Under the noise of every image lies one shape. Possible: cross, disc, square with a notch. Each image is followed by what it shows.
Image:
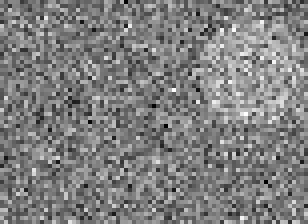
disc
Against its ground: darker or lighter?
lighter
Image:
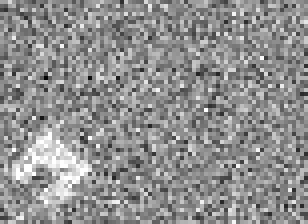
square with a notch
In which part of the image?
bottom left
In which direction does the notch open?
down and left
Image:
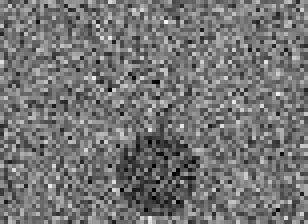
disc
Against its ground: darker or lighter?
darker
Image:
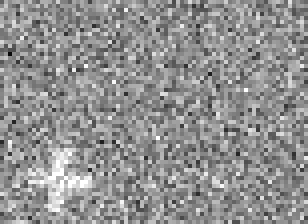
cross
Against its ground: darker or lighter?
lighter
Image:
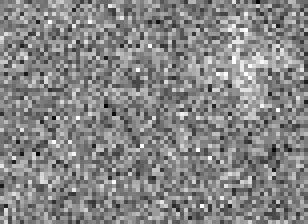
cross
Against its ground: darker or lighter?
lighter
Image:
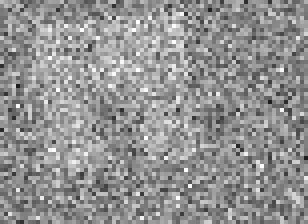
square with a notch
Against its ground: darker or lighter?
lighter
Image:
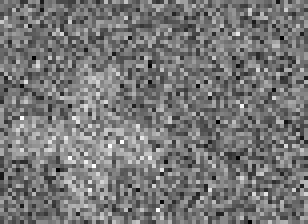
cross
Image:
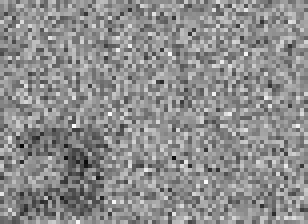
square with a notch
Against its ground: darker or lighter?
darker
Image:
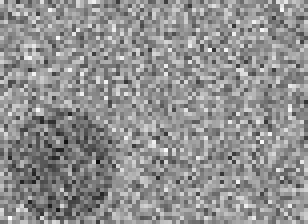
disc
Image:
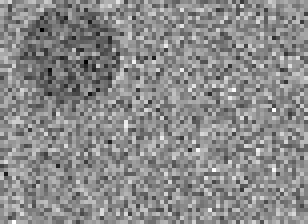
disc
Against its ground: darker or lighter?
darker
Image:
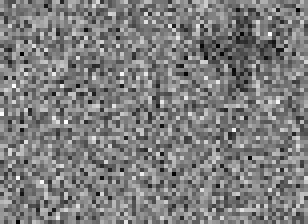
cross
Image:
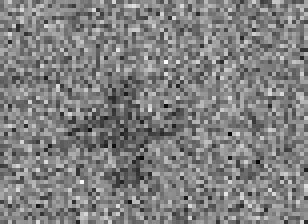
cross
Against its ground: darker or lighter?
darker
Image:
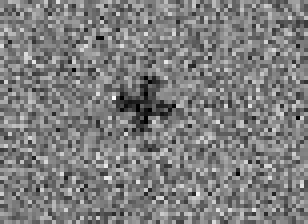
cross
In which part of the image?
centre
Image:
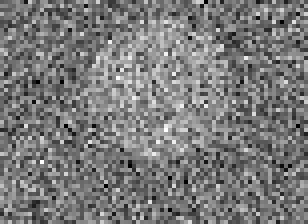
disc
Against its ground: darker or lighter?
lighter
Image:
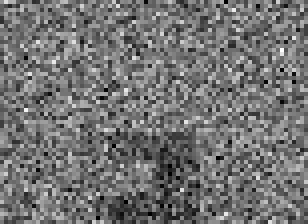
square with a notch
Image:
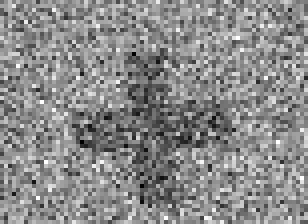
cross
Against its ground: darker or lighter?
darker
